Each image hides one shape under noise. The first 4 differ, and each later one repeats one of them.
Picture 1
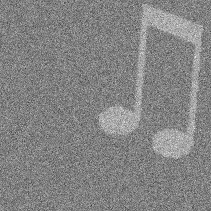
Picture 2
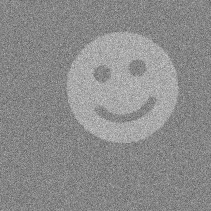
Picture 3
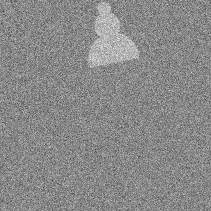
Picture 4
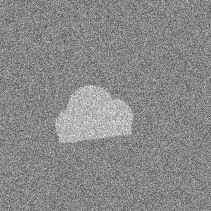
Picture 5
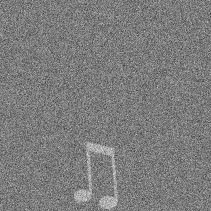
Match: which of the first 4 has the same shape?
1
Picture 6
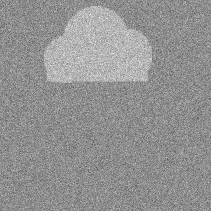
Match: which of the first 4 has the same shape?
4
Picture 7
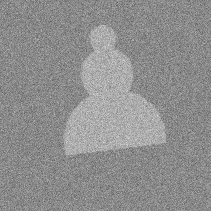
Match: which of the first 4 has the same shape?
3
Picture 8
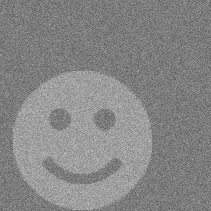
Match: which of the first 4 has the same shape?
2
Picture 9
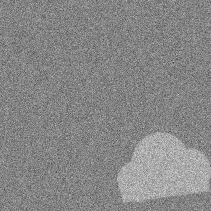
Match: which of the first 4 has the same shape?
4
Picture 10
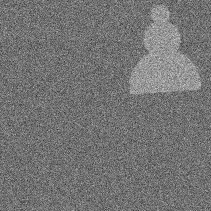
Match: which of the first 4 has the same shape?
3
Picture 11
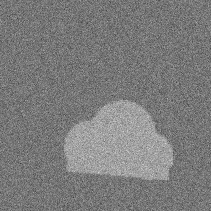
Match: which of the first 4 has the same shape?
4
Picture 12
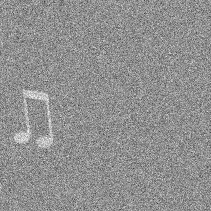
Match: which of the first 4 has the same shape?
1
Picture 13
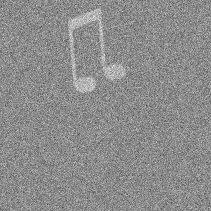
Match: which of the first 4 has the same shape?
1
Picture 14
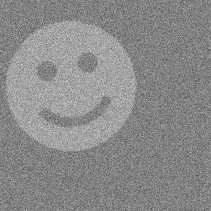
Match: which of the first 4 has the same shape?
2
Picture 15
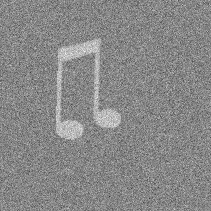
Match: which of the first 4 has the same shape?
1
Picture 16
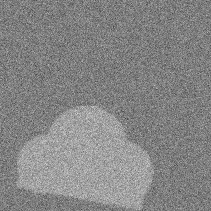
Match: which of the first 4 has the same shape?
4
